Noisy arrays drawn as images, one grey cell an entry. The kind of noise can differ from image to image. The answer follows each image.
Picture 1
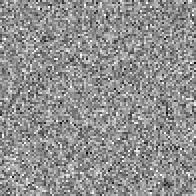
independent entries
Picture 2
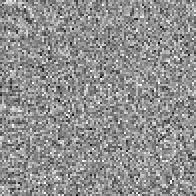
low rank plus noise
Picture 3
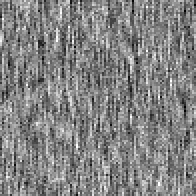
streaked along the columns
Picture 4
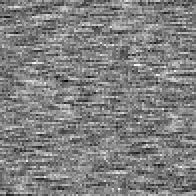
streaked along the rows
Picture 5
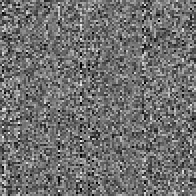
columns of uneven size
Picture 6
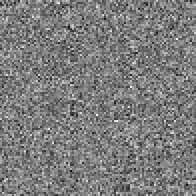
low rank plus noise
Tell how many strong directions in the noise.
five to eight
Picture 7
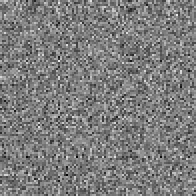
low rank plus noise
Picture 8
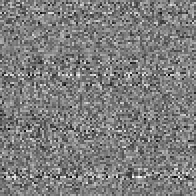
rows of uneven size
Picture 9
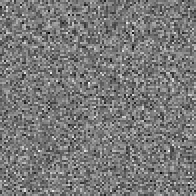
low rank plus noise
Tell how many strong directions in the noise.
five to eight
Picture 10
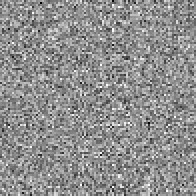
low rank plus noise
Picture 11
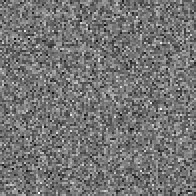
independent entries
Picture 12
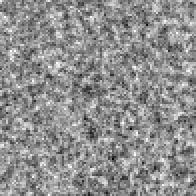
blotchy
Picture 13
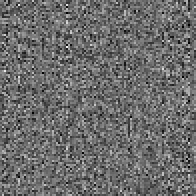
columns of uneven size
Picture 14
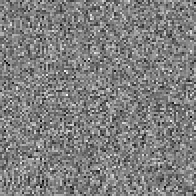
low rank plus noise
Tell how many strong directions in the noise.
one
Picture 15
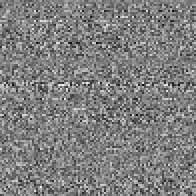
rows of uneven size
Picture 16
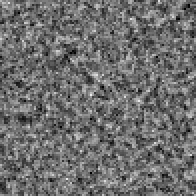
blotchy
